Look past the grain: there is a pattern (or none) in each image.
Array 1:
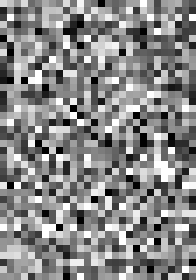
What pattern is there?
only noise
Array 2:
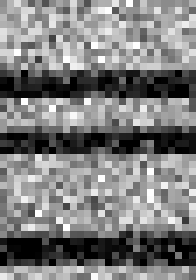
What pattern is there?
bands of rows
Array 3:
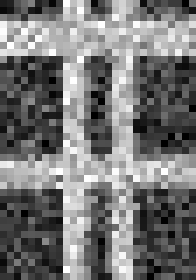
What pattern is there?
bands of rows crossing bands of columns
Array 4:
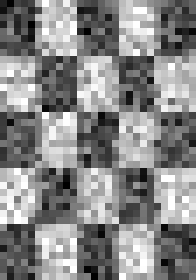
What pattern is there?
a checkerboard
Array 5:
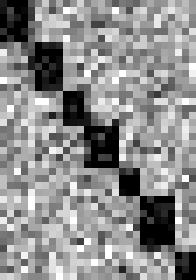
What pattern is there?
blocks along the diagonal
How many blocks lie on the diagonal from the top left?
7
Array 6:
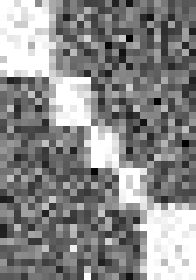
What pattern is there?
blocks along the diagonal
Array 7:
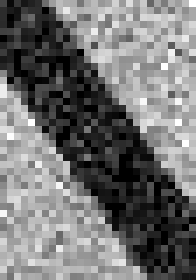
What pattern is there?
a diagonal band
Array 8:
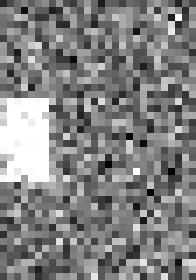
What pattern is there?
one block
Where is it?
middle left
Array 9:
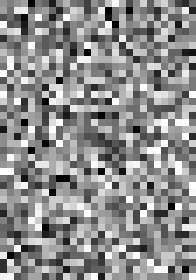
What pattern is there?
only noise
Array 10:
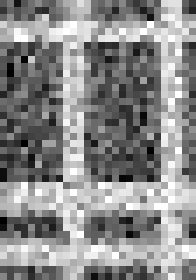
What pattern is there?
bands of rows crossing bands of columns
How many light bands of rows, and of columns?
3 and 2
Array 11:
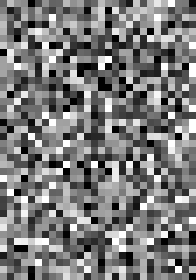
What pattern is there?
only noise
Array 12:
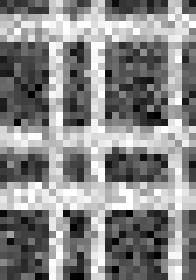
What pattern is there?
bands of rows crossing bands of columns
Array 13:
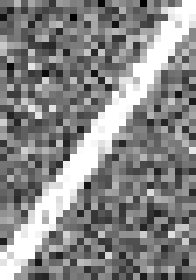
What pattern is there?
a diagonal band
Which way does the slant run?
bottom left to top right
